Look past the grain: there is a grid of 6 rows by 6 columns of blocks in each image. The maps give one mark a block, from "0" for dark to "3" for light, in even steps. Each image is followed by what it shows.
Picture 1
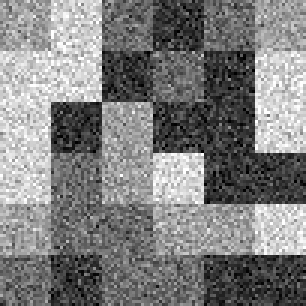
2 3 1 0 1 2
3 3 0 1 0 3
3 0 2 0 0 3
3 1 2 3 0 0
2 1 1 2 2 3
1 0 1 1 0 0
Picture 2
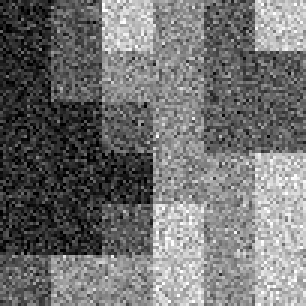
0 1 3 2 1 3
0 1 2 2 1 1
0 0 1 2 1 1
0 0 0 2 2 3
0 0 1 3 2 3
1 2 2 3 2 3
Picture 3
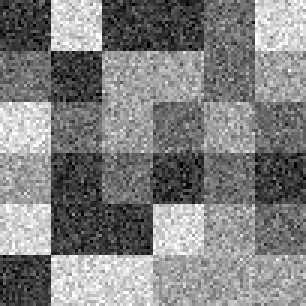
0 3 0 0 1 3
1 0 2 2 1 2
3 1 2 1 2 1
2 0 1 0 1 0
3 0 0 3 2 1
0 3 3 2 2 2
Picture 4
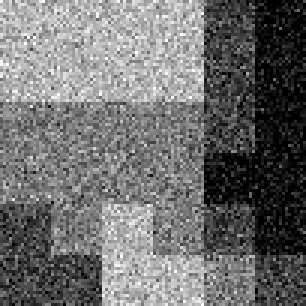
3 3 3 3 1 0
3 3 3 3 1 0
2 2 2 2 1 0
2 2 2 2 0 0
1 2 3 2 1 0
1 1 3 3 2 1
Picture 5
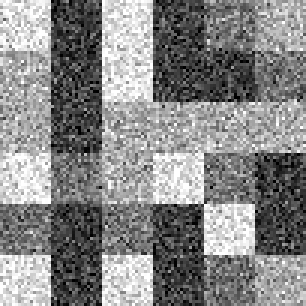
3 0 3 0 1 2
2 0 3 0 0 1
2 0 2 2 2 2
3 1 2 3 1 0
1 0 1 0 3 0
3 0 3 0 1 2
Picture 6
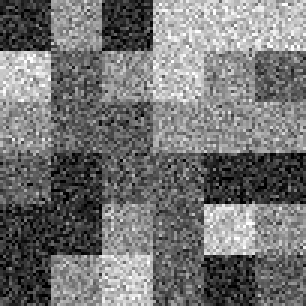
0 2 0 3 3 3
3 1 2 3 2 1
2 1 1 2 2 2
1 0 1 1 0 0
0 0 2 1 3 2
0 2 3 1 0 1
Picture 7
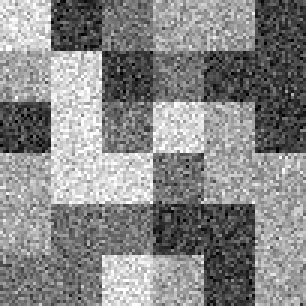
3 0 1 2 2 0
2 3 0 1 0 0
0 3 1 3 2 0
2 3 3 1 2 2
2 1 1 0 0 2
1 1 3 2 0 2
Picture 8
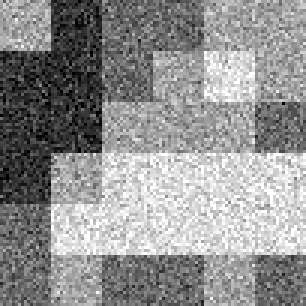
2 0 1 1 2 2
0 0 1 2 3 2
0 0 2 2 2 1
0 2 3 3 3 3
1 3 3 3 3 3
1 2 1 1 2 1
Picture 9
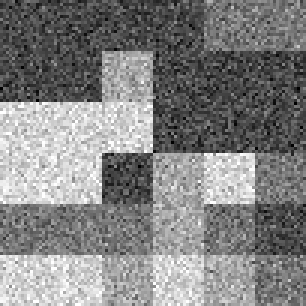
0 0 0 0 1 1
0 0 2 0 0 0
3 3 3 0 0 0
3 3 0 2 3 1
1 1 1 2 1 0
3 3 2 3 2 1
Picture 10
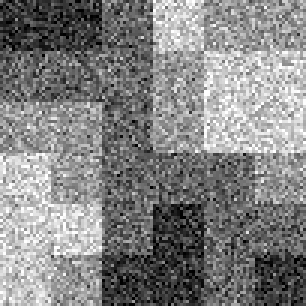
0 0 1 3 2 2
1 1 1 2 3 3
2 2 1 2 3 3
3 2 1 1 1 2
3 3 1 0 1 1
3 2 0 0 1 0
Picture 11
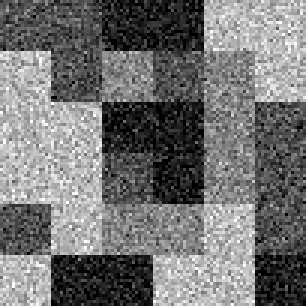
1 1 0 0 3 3
3 1 2 1 2 3
3 3 0 0 2 1
3 3 1 0 2 1
1 3 2 2 3 1
3 0 0 3 3 0
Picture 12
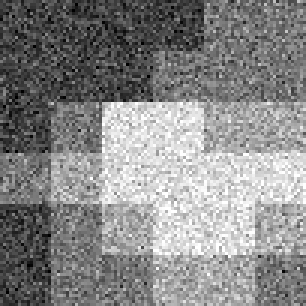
0 0 0 0 1 1
0 0 0 1 1 1
0 1 3 3 2 2
1 2 3 3 3 3
0 1 2 3 3 2
0 1 1 2 2 1
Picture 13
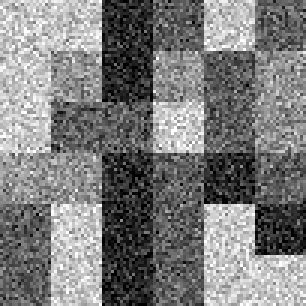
3 3 0 1 3 1
3 2 0 2 1 2
3 1 1 3 1 2
2 2 0 1 0 1
1 3 0 1 3 0
1 3 0 1 3 3
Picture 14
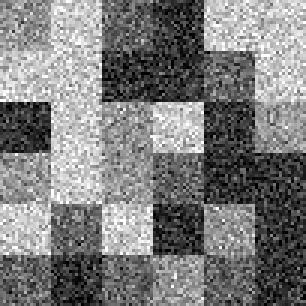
2 3 1 0 3 3
3 3 0 0 1 3
0 3 2 3 0 2
2 3 2 1 0 0
3 1 3 0 2 0
1 0 1 2 1 0
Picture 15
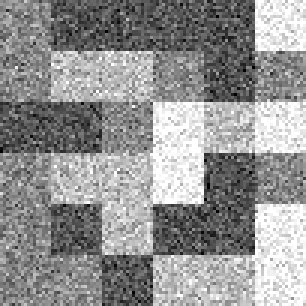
1 0 0 0 0 3
1 2 2 1 0 1
0 0 1 3 2 3
1 2 2 3 0 1
1 0 2 0 0 3
1 1 0 2 2 3
